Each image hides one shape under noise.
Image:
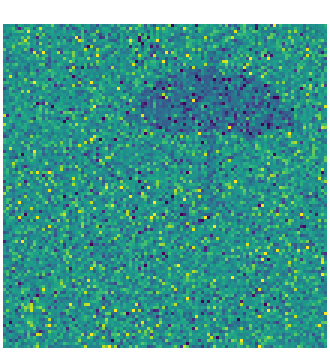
dark umbrella
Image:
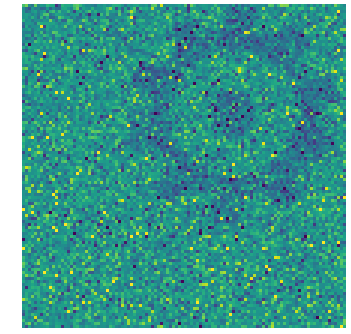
dark gear
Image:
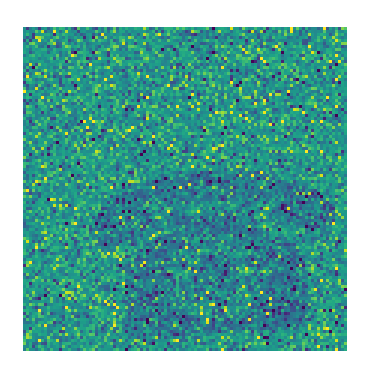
dark telephone
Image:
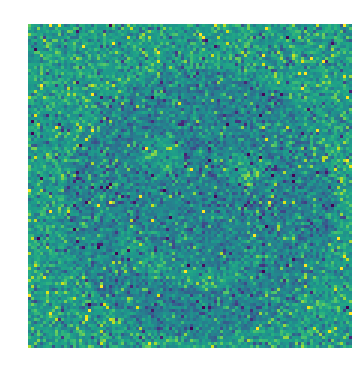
dark smiling face
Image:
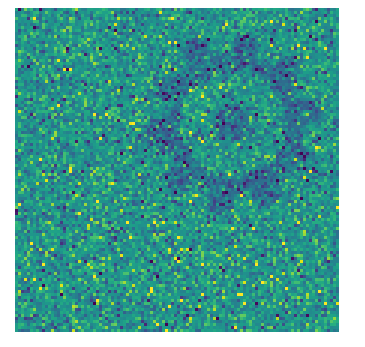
dark gear
